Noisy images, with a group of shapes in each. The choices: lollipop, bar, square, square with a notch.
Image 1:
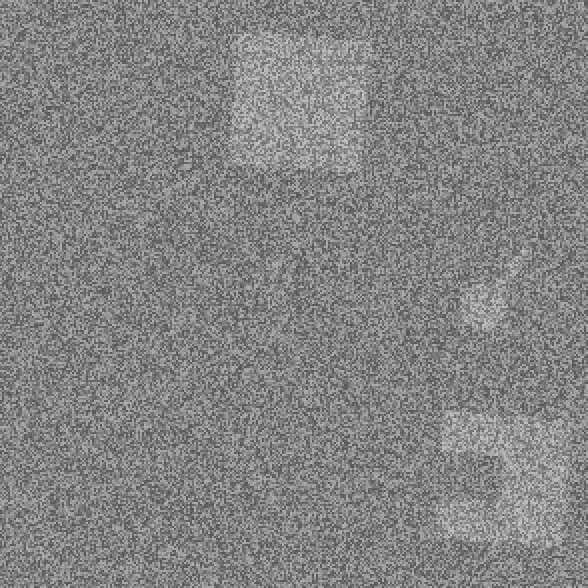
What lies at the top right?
nothing
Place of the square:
top middle
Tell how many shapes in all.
3
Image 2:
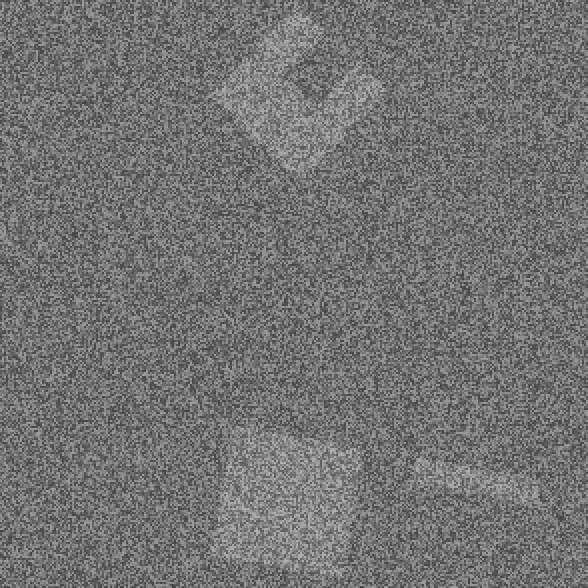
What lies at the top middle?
square with a notch
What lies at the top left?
nothing
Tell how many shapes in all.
3
